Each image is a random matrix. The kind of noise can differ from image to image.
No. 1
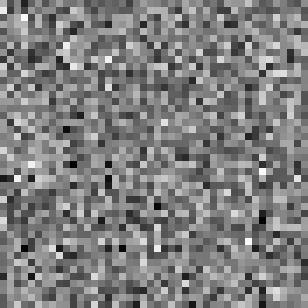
low rank plus noise
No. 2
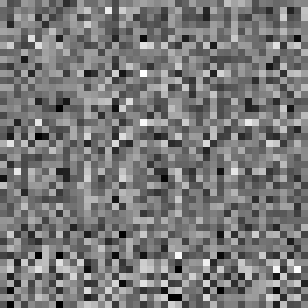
low rank plus noise
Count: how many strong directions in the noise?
one
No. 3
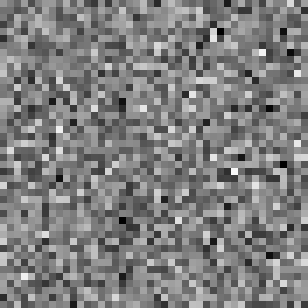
independent entries
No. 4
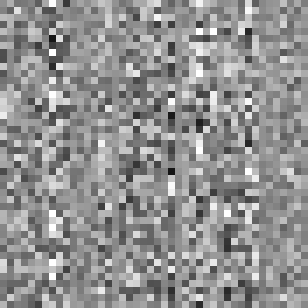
columns of uneven size
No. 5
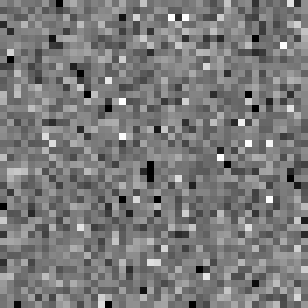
heavy tails
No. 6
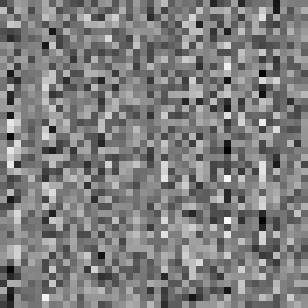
columns of uneven size
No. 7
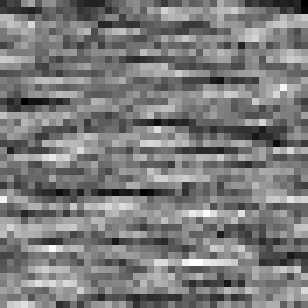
streaked along the rows
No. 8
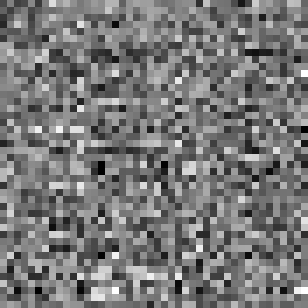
low rank plus noise
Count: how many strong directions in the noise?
three or four
